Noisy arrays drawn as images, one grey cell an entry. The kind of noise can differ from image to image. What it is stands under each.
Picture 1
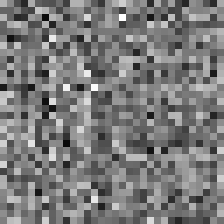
low rank plus noise
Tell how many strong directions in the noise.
two
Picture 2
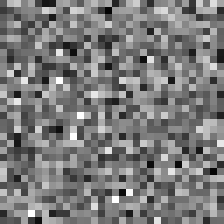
independent entries
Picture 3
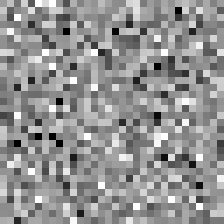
heavy tails
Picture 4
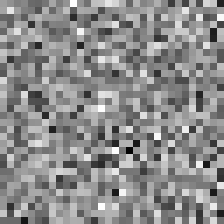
low rank plus noise
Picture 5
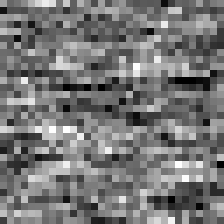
streaked along the rows
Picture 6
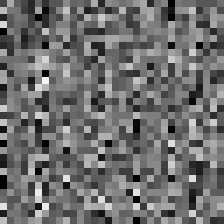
columns of uneven size
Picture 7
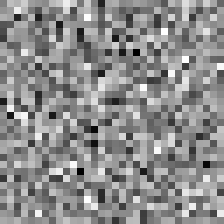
independent entries
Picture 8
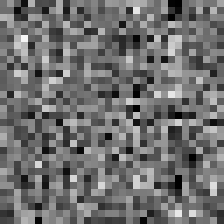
low rank plus noise
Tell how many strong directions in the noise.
one
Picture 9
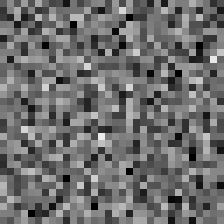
independent entries
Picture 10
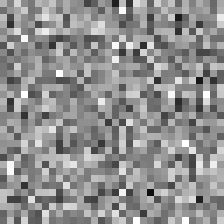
low rank plus noise
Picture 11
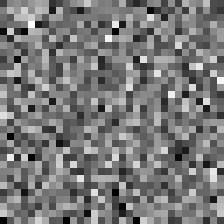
independent entries
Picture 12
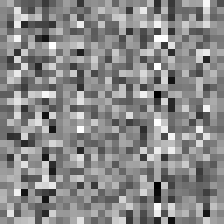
columns of uneven size
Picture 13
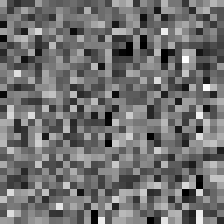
low rank plus noise
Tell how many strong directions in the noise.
two
